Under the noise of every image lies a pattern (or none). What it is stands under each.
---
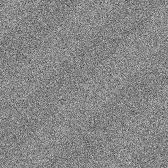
diagonal stripes
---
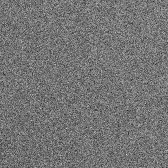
a smooth slope
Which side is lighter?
top right
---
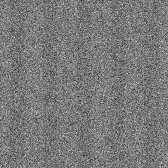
vertical stripes
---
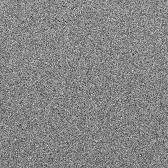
a smooth slope
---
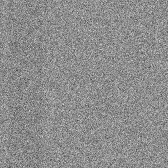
one vertical stripe
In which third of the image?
left
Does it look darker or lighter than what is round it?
darker
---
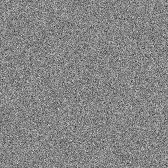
only noise
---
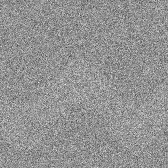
a wavy band
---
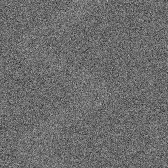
a wavy band
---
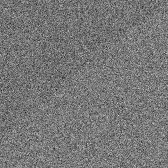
a sharp edge
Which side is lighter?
bottom right
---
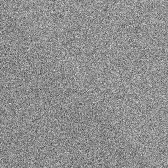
a sharp edge
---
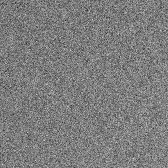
a smooth slope
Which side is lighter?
bottom right
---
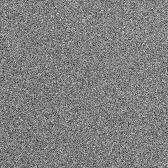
a smooth slope
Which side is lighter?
top right
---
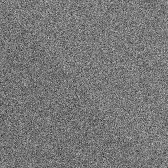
a sharp edge
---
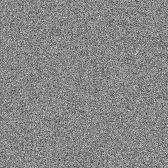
only noise
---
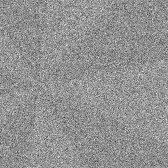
spokes from one point
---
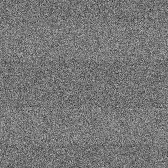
horizontal stripes
